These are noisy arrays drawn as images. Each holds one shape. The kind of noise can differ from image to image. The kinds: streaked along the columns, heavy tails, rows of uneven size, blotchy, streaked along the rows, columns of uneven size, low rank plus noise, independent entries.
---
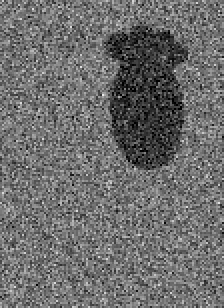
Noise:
independent entries
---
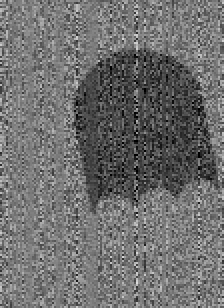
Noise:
columns of uneven size
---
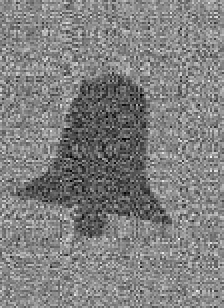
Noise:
low rank plus noise
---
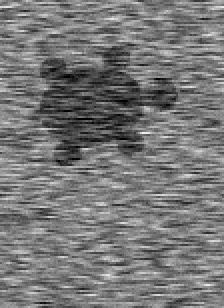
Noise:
streaked along the rows
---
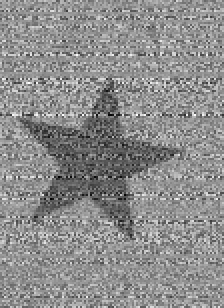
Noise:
rows of uneven size
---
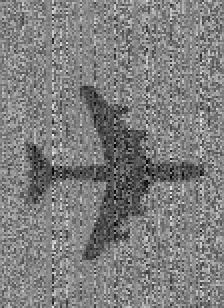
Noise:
columns of uneven size
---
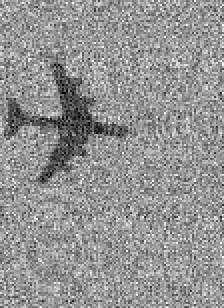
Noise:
low rank plus noise
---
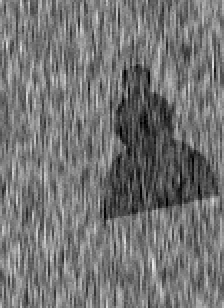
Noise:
streaked along the columns
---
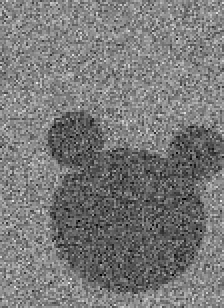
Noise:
independent entries
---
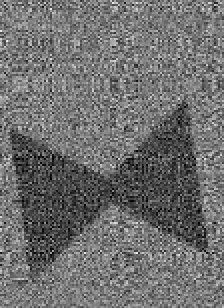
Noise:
low rank plus noise
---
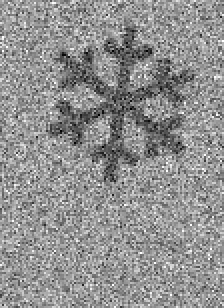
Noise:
independent entries
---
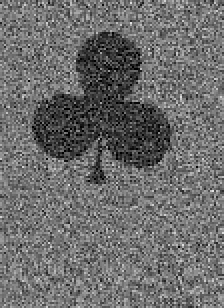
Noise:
low rank plus noise
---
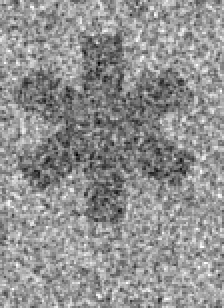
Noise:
blotchy
